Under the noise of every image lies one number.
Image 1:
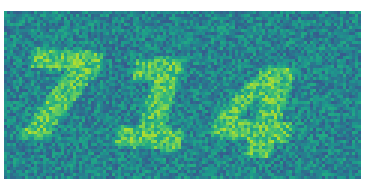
714
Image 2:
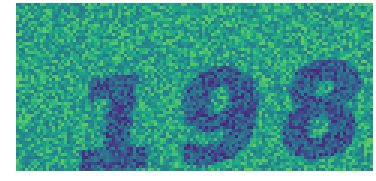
198
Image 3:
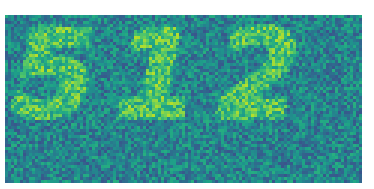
512
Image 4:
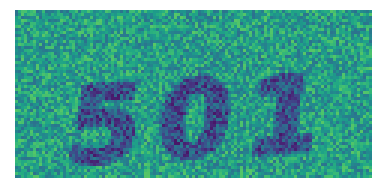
501
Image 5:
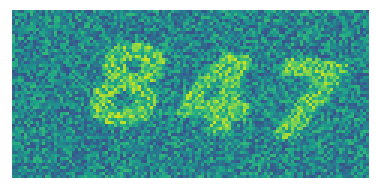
847
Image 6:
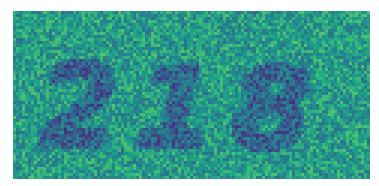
218
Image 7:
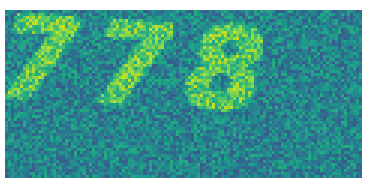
778
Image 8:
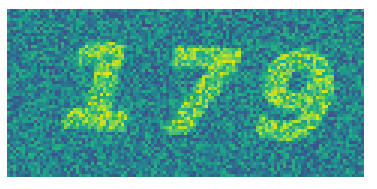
179
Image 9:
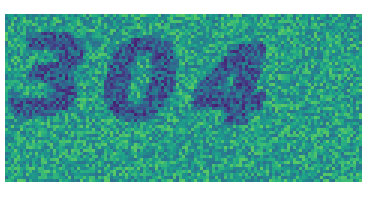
304
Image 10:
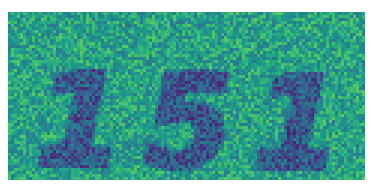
151
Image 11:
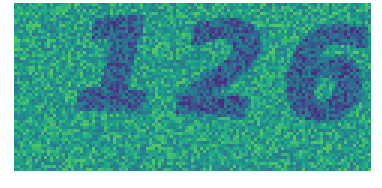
126
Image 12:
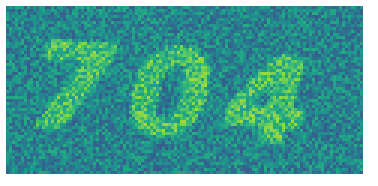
704
